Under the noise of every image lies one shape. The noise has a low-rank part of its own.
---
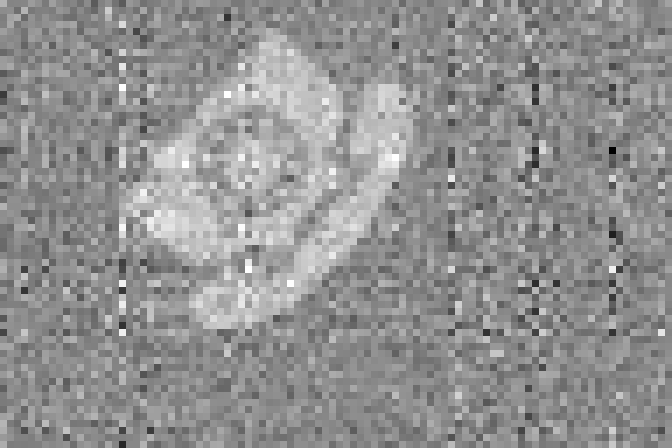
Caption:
light telephone
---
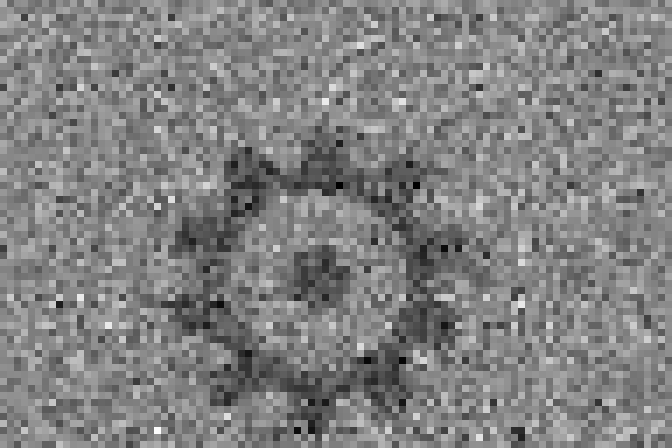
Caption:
dark gear
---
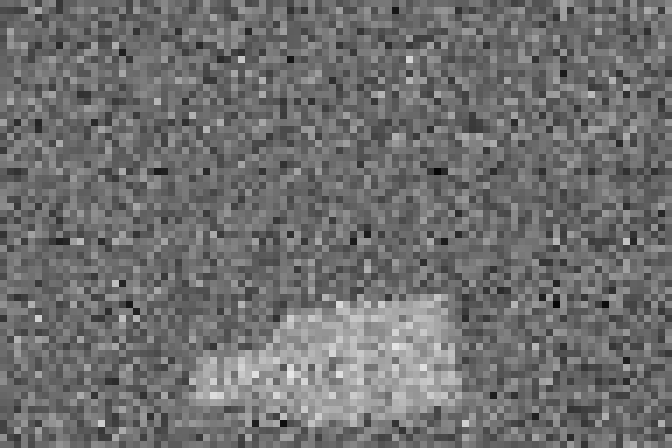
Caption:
light bottle, bottom middle
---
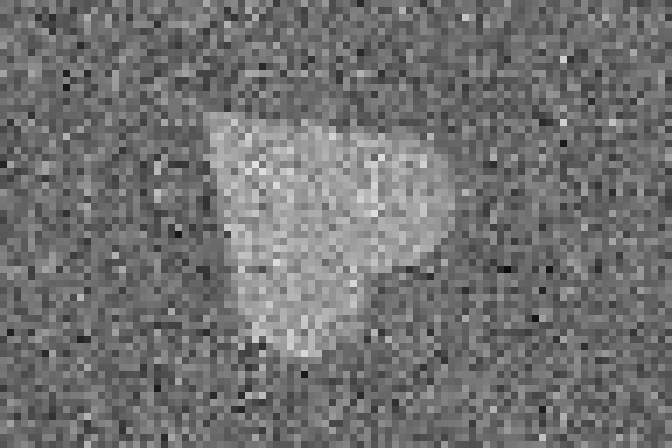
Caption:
light heart
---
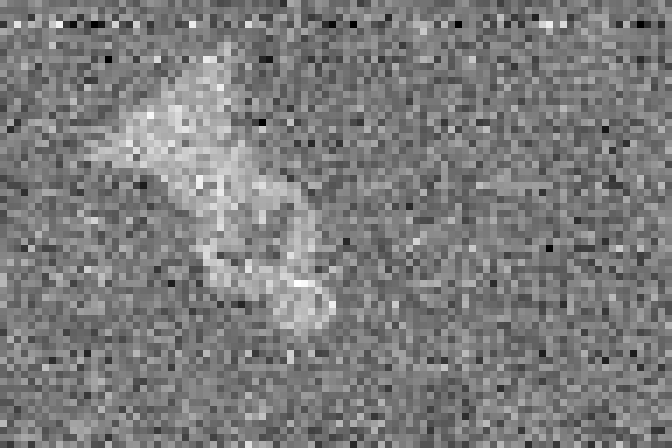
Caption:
light chess bishop
